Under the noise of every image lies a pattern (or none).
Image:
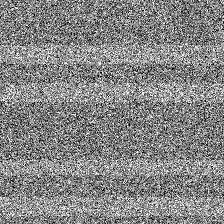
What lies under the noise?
bands of rows
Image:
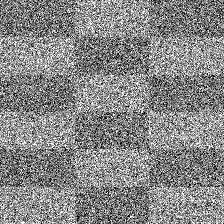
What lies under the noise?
a checkerboard
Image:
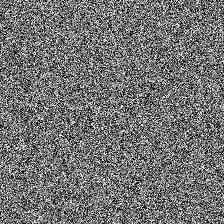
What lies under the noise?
only noise
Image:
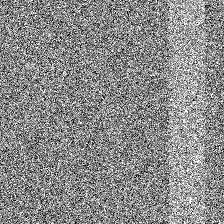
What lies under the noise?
one band of columns
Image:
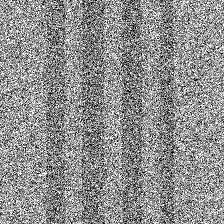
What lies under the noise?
bands of columns
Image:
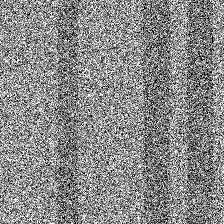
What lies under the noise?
bands of columns
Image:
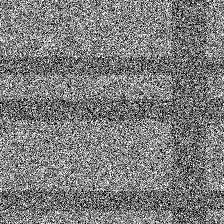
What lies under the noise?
bands of rows crossing bands of columns
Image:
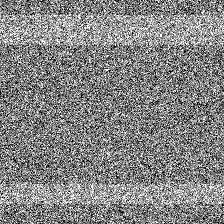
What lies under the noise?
bands of rows
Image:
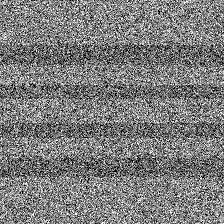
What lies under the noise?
bands of rows
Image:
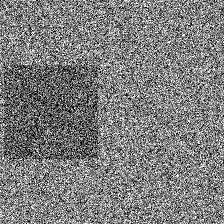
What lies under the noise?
one block
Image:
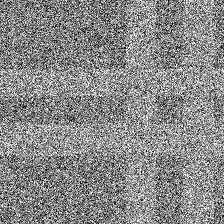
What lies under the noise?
bands of rows crossing bands of columns
